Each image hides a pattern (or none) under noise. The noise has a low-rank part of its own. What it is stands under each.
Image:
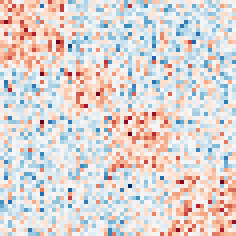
blocks along the diagonal
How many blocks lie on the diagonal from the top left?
4
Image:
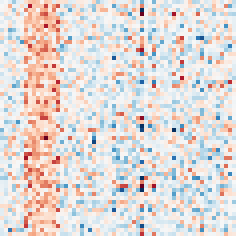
one band of columns
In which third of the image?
left
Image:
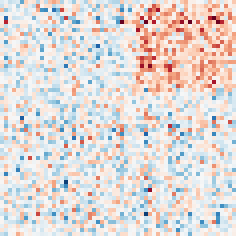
one block
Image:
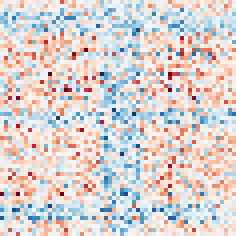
bands of rows crossing bands of columns
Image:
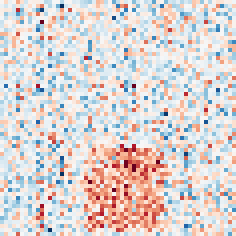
one block
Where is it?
bottom middle
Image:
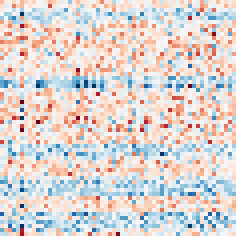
bands of rows
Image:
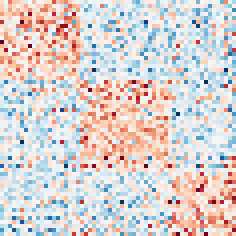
blocks along the diagonal
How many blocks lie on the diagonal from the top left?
3
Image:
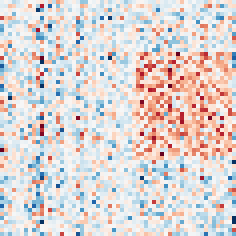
one block
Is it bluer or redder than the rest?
redder
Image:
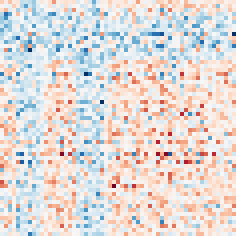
bands of rows crossing bands of columns
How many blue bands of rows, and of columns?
1 and 2
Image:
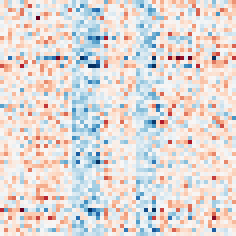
bands of columns
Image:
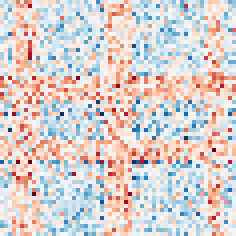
bands of rows crossing bands of columns
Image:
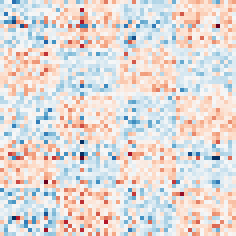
a checkerboard
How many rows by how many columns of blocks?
5 by 4
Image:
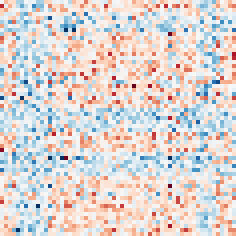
bands of rows crossing bands of columns
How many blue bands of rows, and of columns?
3 and 2
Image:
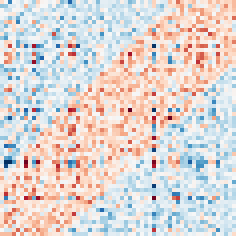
a diagonal band
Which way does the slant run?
bottom left to top right
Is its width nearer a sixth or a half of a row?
a half
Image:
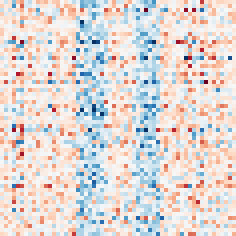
bands of columns
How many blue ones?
2
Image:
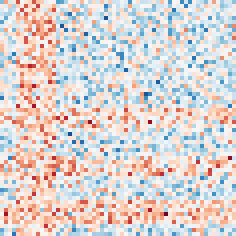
bands of rows crossing bands of columns
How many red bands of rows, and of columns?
3 and 1
